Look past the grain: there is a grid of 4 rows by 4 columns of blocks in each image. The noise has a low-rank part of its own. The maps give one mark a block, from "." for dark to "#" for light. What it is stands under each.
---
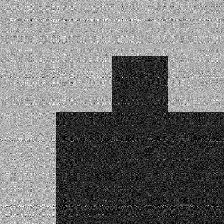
# # # #
# # . #
# . . .
# . . .
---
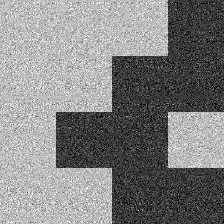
# # # .
# # . .
# . . #
# # . .
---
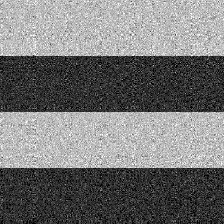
# # # #
. . . .
# # # #
. . . .
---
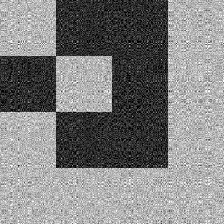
# . . #
. # . #
# . . #
# # # #
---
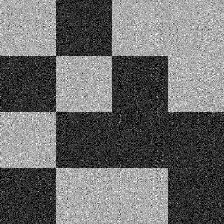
# . # #
. # . #
# . . .
. # # .
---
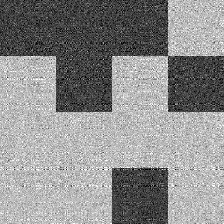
. . . #
# . # .
# # # #
# # . #
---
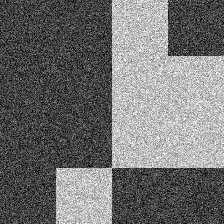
. . # .
. . # #
. . # #
. # . .
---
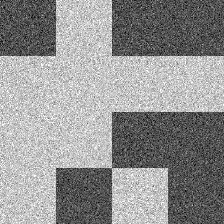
. # . .
# # # #
# # . .
# . # .
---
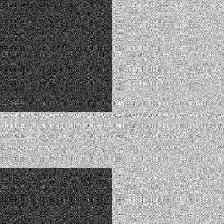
. . # #
. . # #
# # # #
. . # #
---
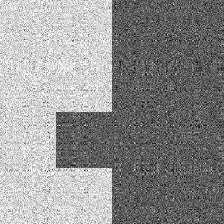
# # . .
# # . .
# . . .
# # . .
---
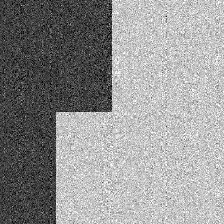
. . # #
. . # #
. # # #
. # # #
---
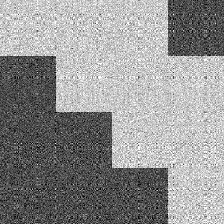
# # # .
. # # #
. . # #
. . . #
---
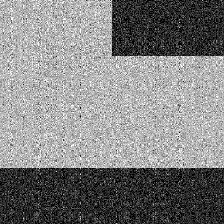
# # . .
# # # #
# # # #
. . . .
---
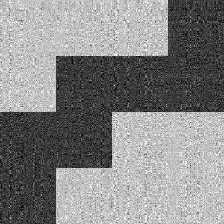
# # # .
# . . .
. . # #
. # # #
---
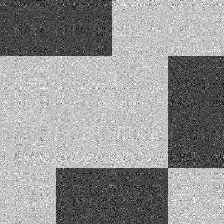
. . # #
# # # .
# # # .
# . . #
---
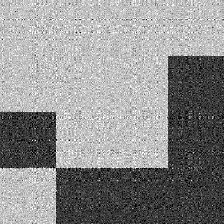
# # # #
# # # .
. # # .
# . . .
